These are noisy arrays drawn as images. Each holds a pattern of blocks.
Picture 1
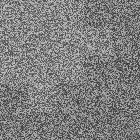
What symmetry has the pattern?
mirrored about the diagonal from the top left
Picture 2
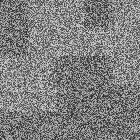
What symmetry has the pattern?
no symmetry
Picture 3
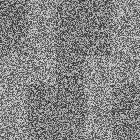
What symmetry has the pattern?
the same after a half turn
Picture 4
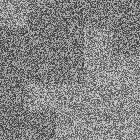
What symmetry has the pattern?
mirrored about the diagonal from the top left
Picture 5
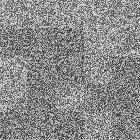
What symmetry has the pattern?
no symmetry
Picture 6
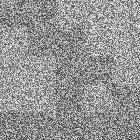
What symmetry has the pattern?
no symmetry
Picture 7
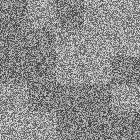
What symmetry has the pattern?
mirrored about the diagonal from the bottom left
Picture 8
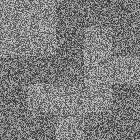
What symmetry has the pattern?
mirrored about the diagonal from the top left
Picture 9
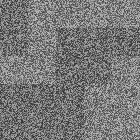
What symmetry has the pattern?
no symmetry
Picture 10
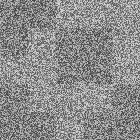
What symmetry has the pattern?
mirrored about the diagonal from the bottom left
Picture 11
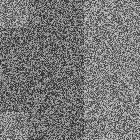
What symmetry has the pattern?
top and bottom mirror each other
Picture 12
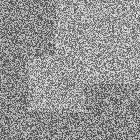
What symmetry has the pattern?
mirrored about the diagonal from the bottom left
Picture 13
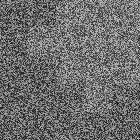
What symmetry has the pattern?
mirrored about the diagonal from the bottom left
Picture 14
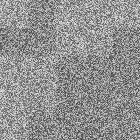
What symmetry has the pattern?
mirrored about the diagonal from the top left
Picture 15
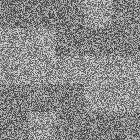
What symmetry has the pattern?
the same after a half turn
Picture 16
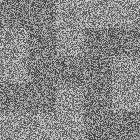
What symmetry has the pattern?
the same after a half turn
